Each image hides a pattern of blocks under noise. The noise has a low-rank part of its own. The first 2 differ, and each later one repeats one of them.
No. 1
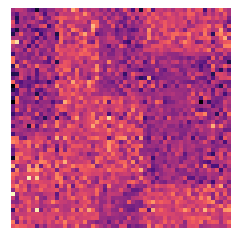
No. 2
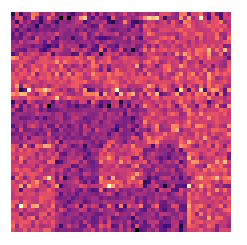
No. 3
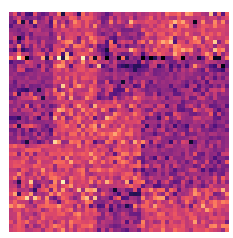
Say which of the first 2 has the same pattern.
1
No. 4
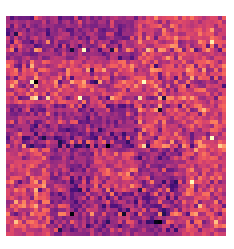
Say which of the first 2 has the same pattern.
2
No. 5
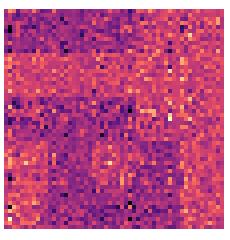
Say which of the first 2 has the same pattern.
2
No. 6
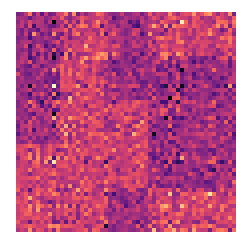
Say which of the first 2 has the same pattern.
1
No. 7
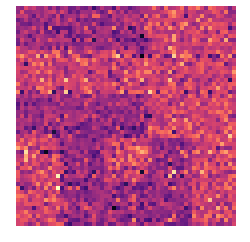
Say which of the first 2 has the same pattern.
2
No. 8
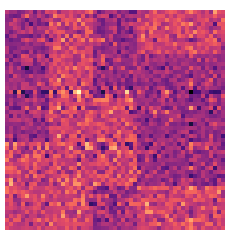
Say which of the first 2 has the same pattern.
1
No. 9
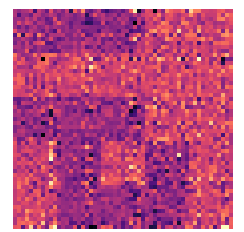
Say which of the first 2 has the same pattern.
2
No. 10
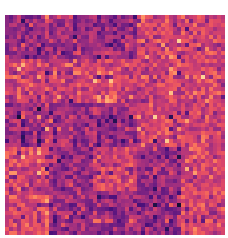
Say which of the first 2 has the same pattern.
2
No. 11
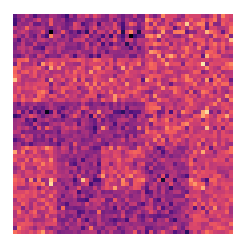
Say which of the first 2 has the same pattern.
2
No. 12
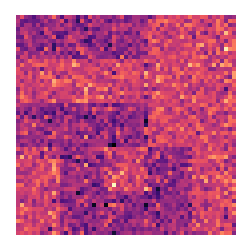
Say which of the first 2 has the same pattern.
2
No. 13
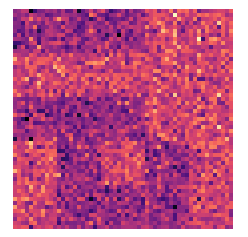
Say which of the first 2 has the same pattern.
2
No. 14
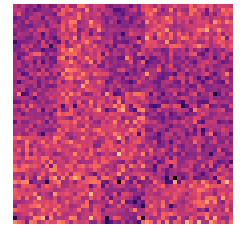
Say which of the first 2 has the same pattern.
1
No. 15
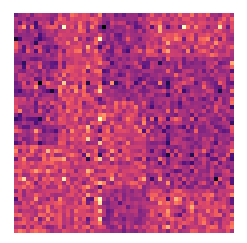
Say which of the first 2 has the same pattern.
1
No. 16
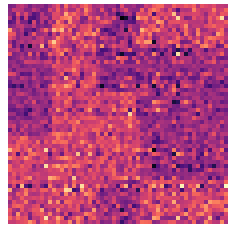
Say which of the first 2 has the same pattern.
1
